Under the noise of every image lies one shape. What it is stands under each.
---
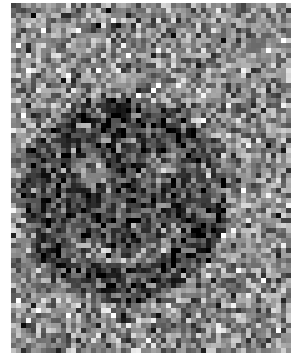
dark smiling face
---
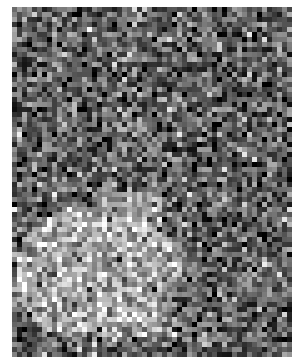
light apple
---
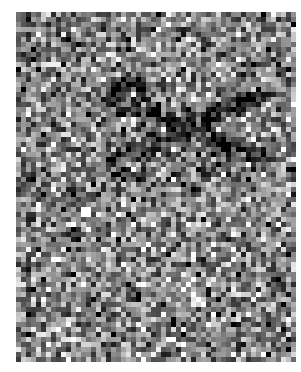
dark pair of scissors
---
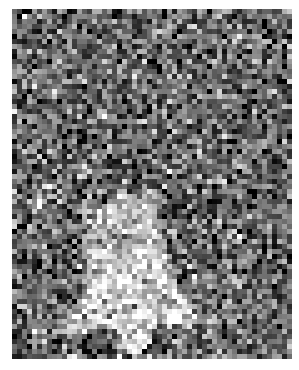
light bell
